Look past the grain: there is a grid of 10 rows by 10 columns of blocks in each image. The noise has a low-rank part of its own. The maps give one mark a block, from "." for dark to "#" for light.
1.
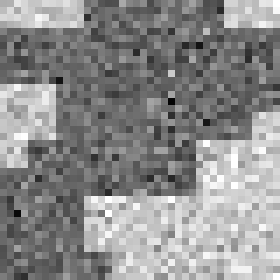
###.....##
..........
..........
##........
##.......#
#......###
.......###
...#######
...#######
....######
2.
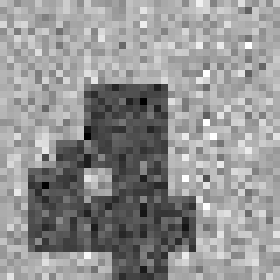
##########
##########
##########
###...####
###...####
##....####
#..#..####
#......###
#......###
####..####
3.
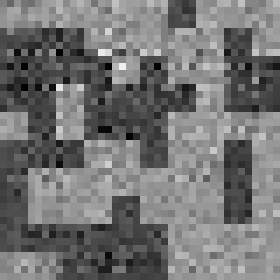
######.###
...#####.#
....#.##..
..#....#..
#.#...####
...##.##.#
.#######.#
.###.###.#
......####
##....####
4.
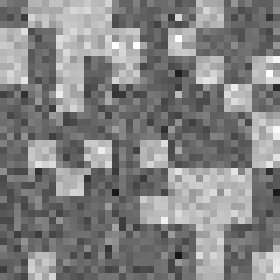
.###...#..
#.###.#...
#.#.#..#.#
..#.....#.
.........#
.#.#.#...#
..#...###.
.....####.
.......#..
.#.....#.#
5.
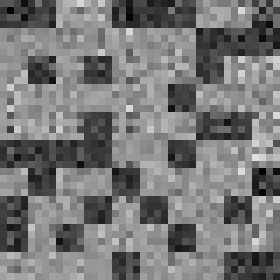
..##...##.
#######...
#.#.###.##
######.###
###.###..#
....##.###
#.##.####.
.##.#.##.#
.#.###.###
####.###..
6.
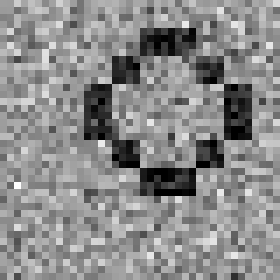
##########
#####..###
####.##.##
###.####.#
###.####.#
####.##.##
#####..###
##########
##########
##########
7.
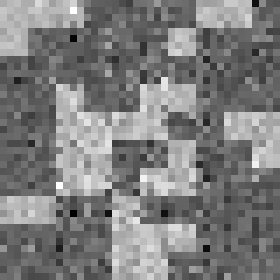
###....##.
#.....#...
..........
..#..##...
..####..##
..##..#..#
..##.##...
##..#.....
....###...
....##....
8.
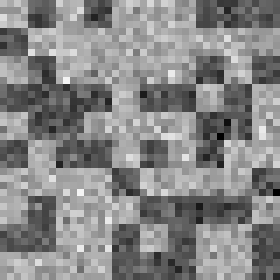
#.#.###...
.#########
#.#####.#.
....#..#.#
#..####..#
.#..#.#.##
####.####.
#.###....#
..##.#.##.
####...##.
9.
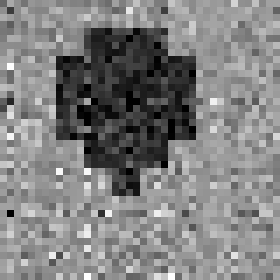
##########
###...####
##.....###
##.....###
##.....###
###...####
####.#####
##########
##########
##########
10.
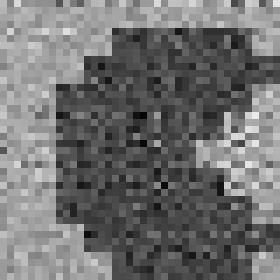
##########
####.....#
###.......
##.......#
##......##
##.....###
##......##
##.......#
###.......
####.....#
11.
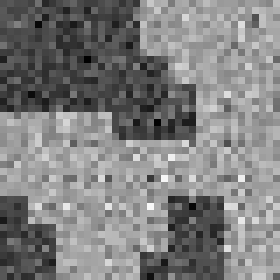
.....#####
.....#####
......####
.......###
####...###
##########
##########
.#####..##
..####..##
..###...##
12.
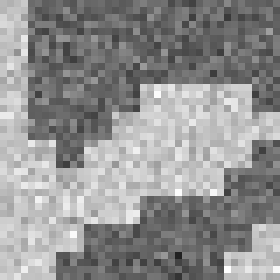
#.........
#.........
#.........
#....####.
#...######
##.######.
########..
#####.....
###......#
##......##
